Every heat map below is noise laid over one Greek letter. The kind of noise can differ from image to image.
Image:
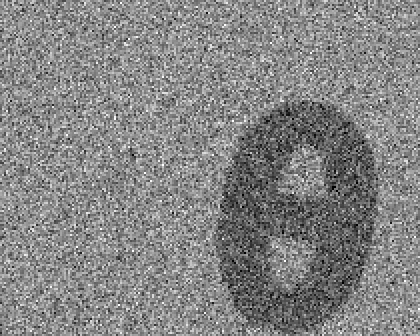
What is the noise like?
independent entries
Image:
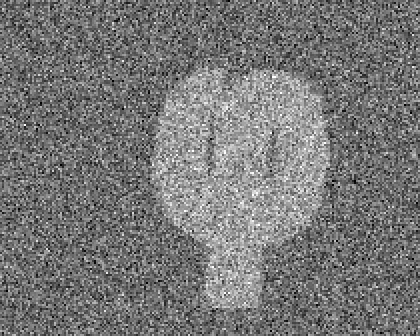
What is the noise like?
independent entries
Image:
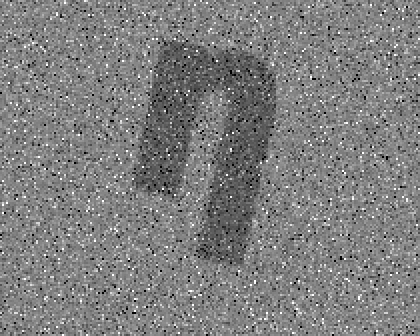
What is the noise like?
heavy tails
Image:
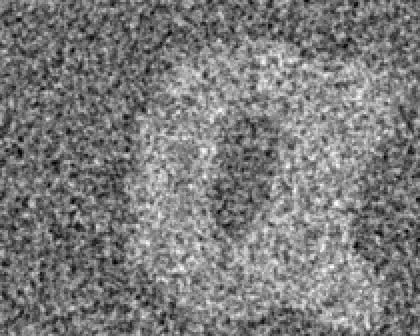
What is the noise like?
blotchy
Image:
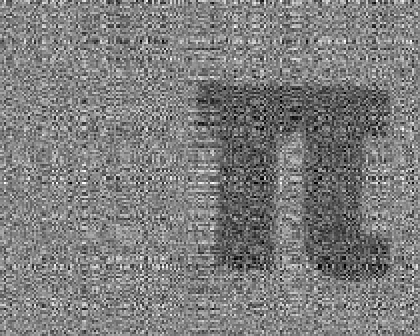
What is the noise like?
low rank plus noise
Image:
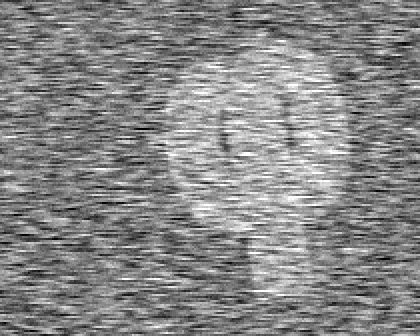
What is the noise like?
streaked along the rows
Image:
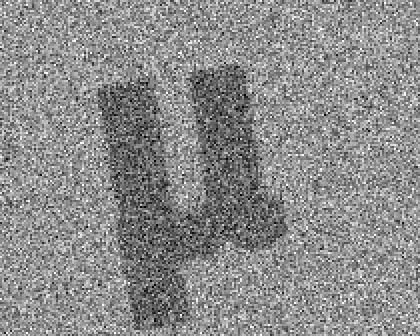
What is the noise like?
independent entries
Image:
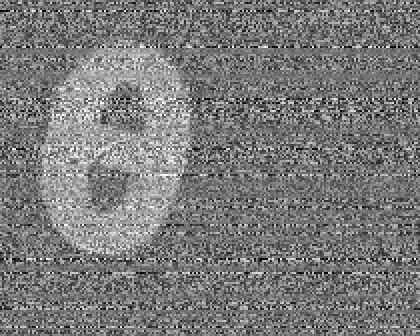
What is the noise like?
rows of uneven size
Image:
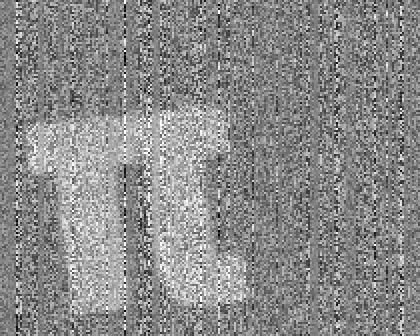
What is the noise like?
columns of uneven size
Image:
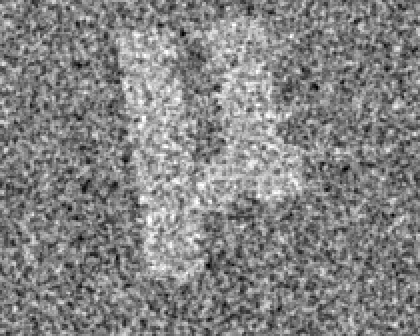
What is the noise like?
blotchy
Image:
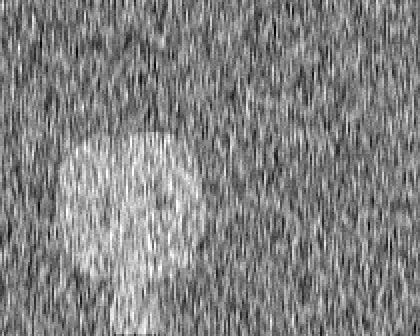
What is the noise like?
streaked along the columns
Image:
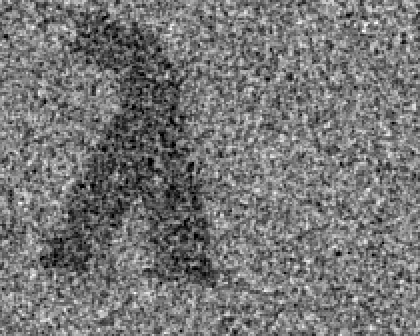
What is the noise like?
blotchy
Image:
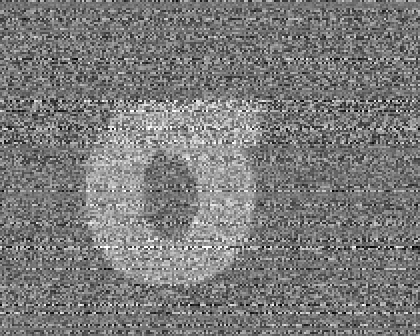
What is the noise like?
rows of uneven size
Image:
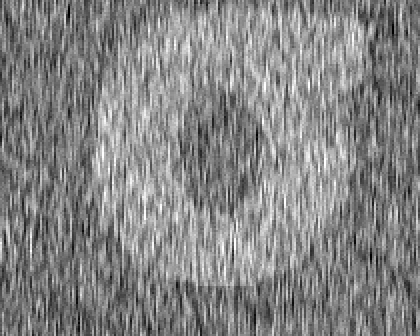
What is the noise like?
streaked along the columns
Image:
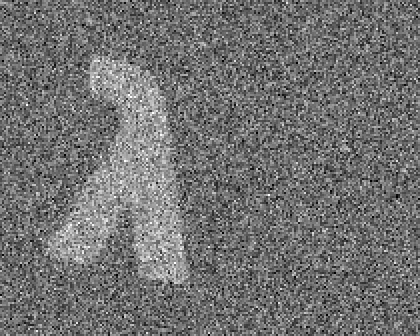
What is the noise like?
independent entries
